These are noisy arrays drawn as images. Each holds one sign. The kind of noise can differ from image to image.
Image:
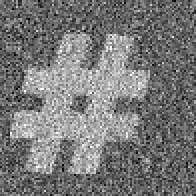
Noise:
low rank plus noise
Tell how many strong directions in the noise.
five to eight
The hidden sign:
hash sign
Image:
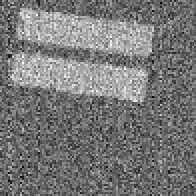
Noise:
columns of uneven size
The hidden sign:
equals sign
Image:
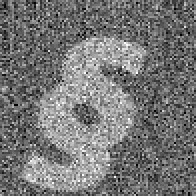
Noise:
low rank plus noise
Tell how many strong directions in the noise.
one
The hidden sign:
section sign
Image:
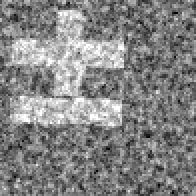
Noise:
blotchy
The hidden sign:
plus-minus sign
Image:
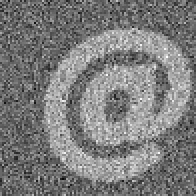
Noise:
low rank plus noise
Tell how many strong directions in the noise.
three or four
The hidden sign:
at sign
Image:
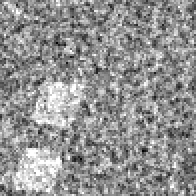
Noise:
blotchy
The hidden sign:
colon
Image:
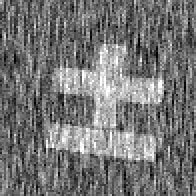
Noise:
streaked along the columns
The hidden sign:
plus-minus sign
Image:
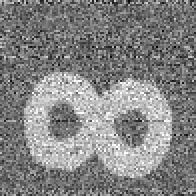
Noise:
rows of uneven size
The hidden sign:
infinity sign
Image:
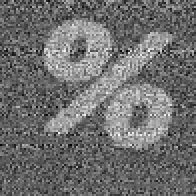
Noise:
rows of uneven size
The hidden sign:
percent sign
